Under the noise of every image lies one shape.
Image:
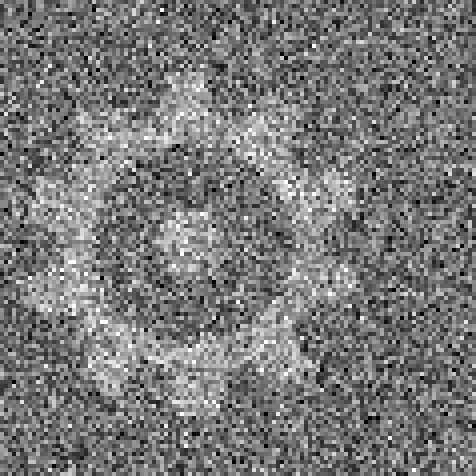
gear
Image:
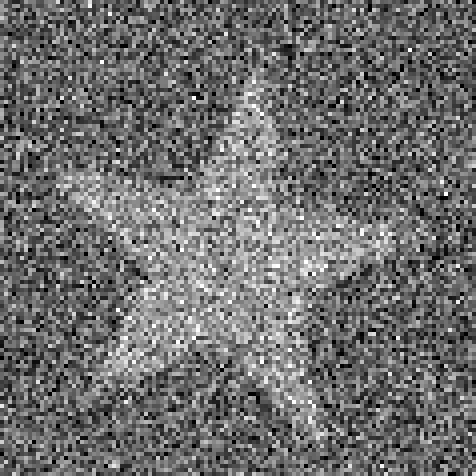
star
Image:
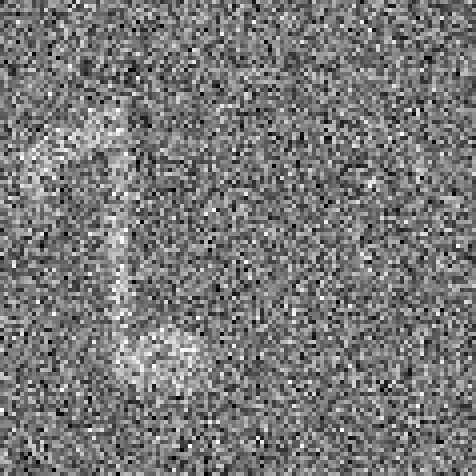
musical note
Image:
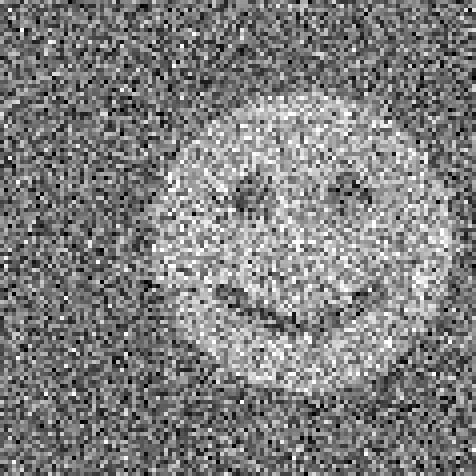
smiling face
